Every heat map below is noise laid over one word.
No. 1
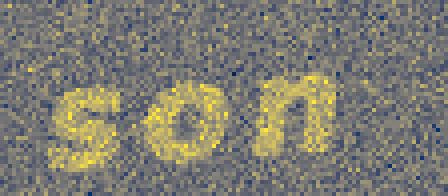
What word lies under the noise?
son
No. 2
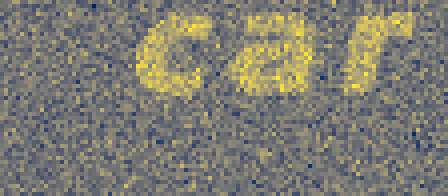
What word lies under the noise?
car
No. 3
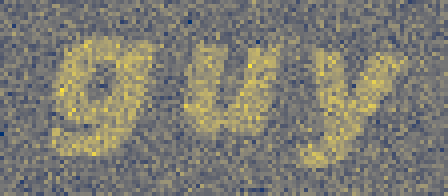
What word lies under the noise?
guy
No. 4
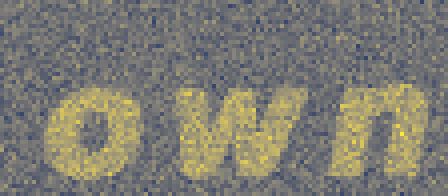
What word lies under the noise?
own
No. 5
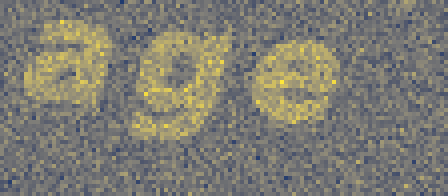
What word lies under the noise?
age
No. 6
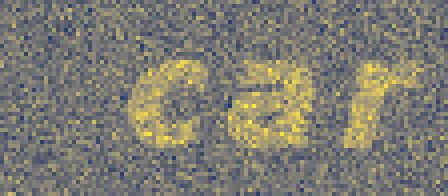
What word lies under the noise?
car
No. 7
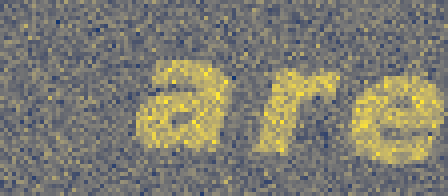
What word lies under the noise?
are
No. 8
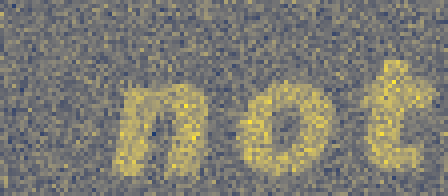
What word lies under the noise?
not
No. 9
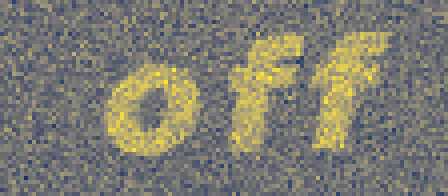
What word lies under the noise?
off
